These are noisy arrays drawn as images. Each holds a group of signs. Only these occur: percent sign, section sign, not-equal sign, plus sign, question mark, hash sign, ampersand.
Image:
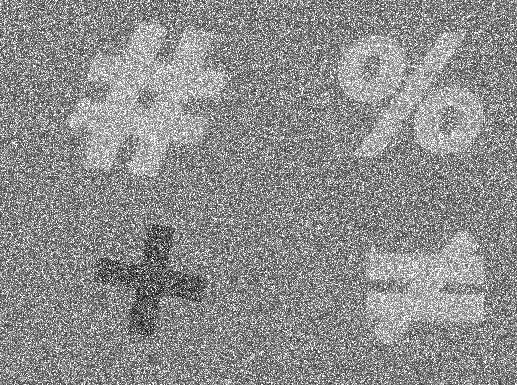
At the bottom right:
not-equal sign
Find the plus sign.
bottom left
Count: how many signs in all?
4
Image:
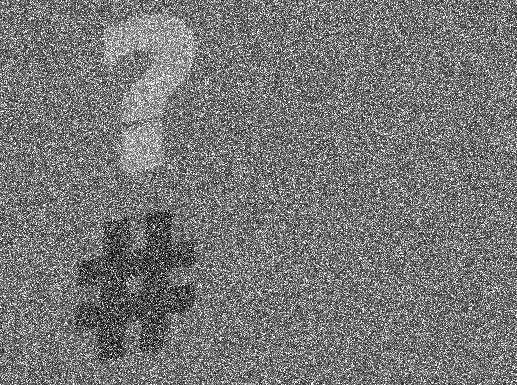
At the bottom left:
hash sign
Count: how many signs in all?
2
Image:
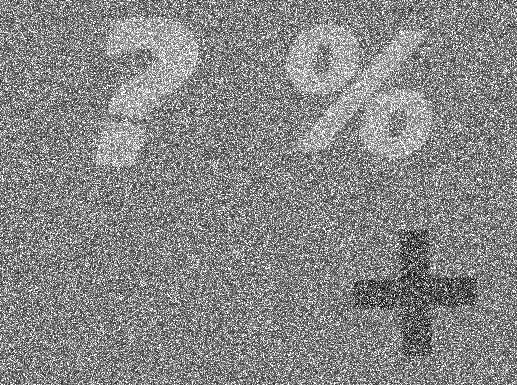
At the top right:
percent sign
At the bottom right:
plus sign
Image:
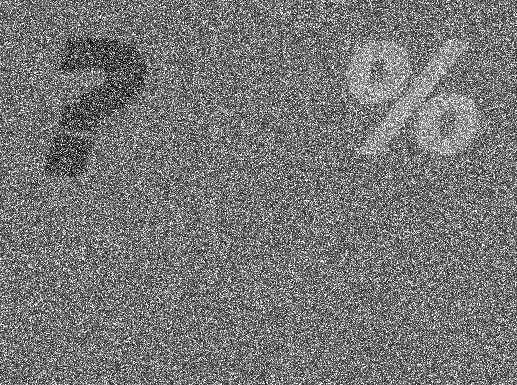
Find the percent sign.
top right
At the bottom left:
nothing
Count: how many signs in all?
2
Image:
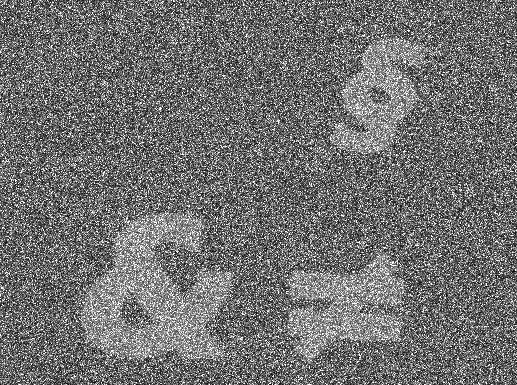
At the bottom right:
not-equal sign
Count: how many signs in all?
3
